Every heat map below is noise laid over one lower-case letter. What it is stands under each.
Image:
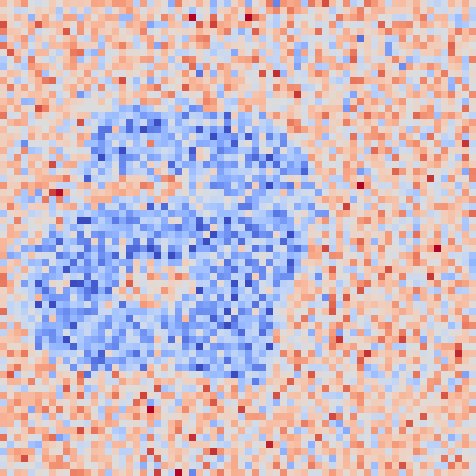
a
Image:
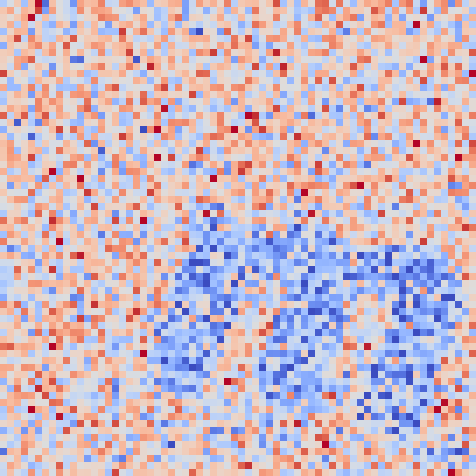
m
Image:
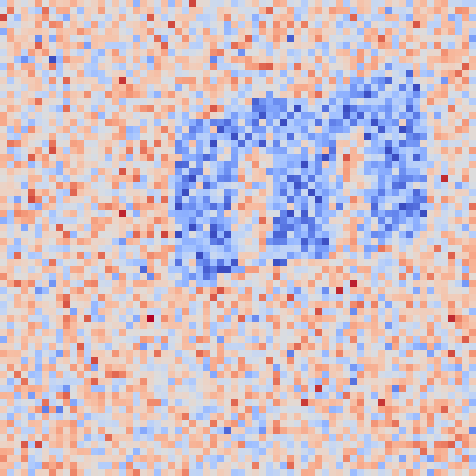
m
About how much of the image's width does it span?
half
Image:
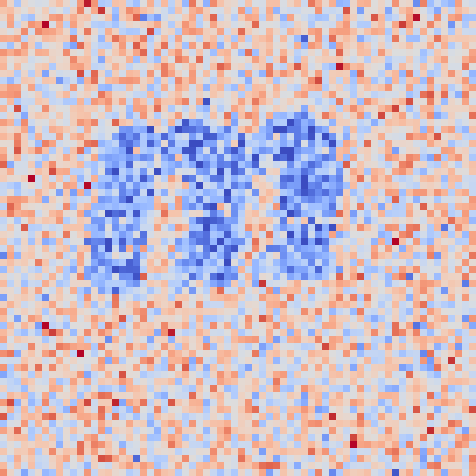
m
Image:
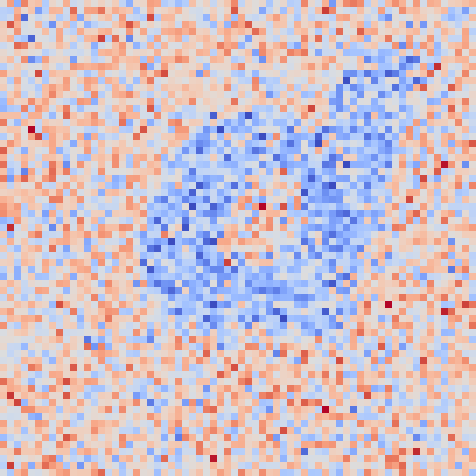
d
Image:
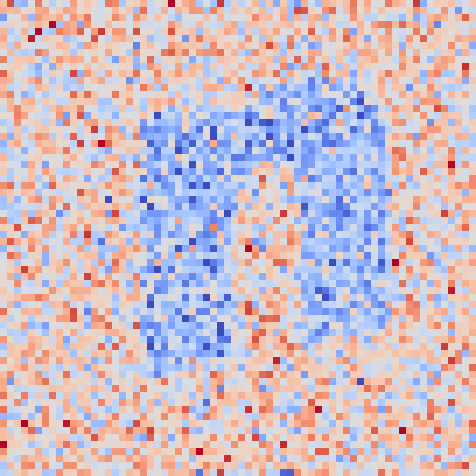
n
